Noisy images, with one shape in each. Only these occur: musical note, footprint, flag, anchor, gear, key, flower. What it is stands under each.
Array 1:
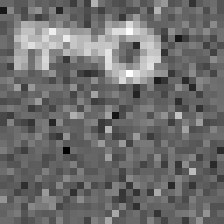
key
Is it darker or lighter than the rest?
lighter
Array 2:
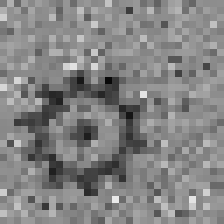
gear
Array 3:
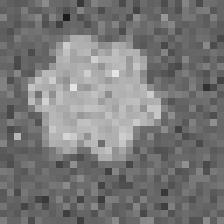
flower
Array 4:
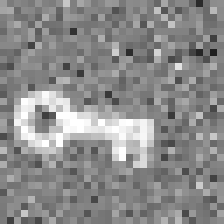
key
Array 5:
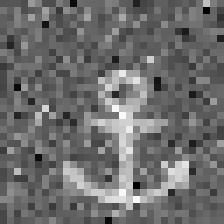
anchor
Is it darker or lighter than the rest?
lighter
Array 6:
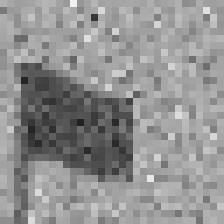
flag
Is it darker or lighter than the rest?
darker
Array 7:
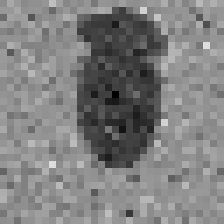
footprint
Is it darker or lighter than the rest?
darker
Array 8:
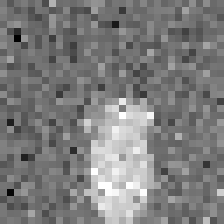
footprint
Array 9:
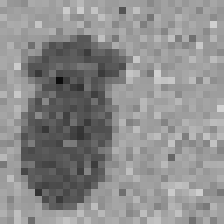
footprint
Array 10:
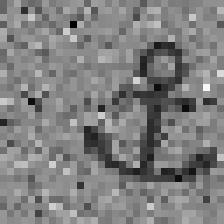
anchor
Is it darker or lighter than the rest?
darker
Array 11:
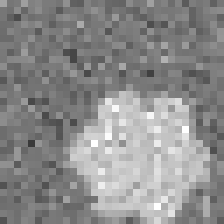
flower
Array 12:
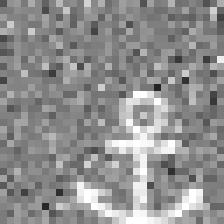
anchor
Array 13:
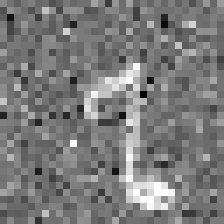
musical note
